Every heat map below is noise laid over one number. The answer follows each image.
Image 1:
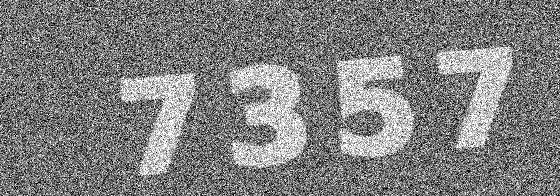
7357
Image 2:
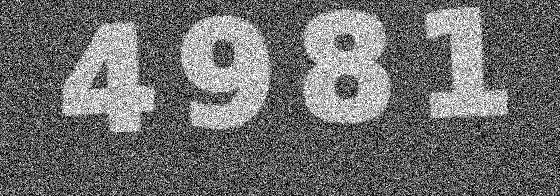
4981
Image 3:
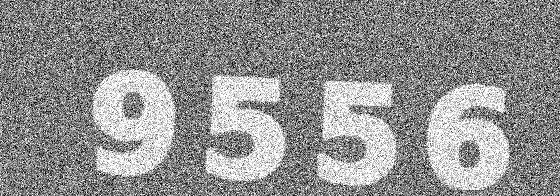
9556
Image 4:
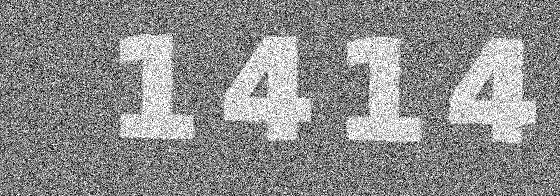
1414
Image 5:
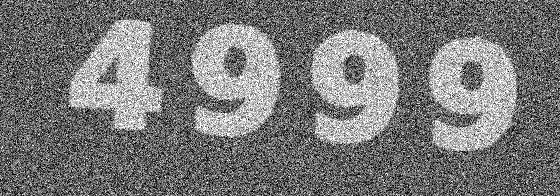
4999
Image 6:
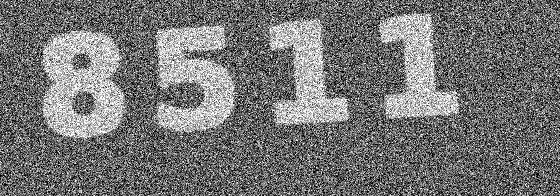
8511
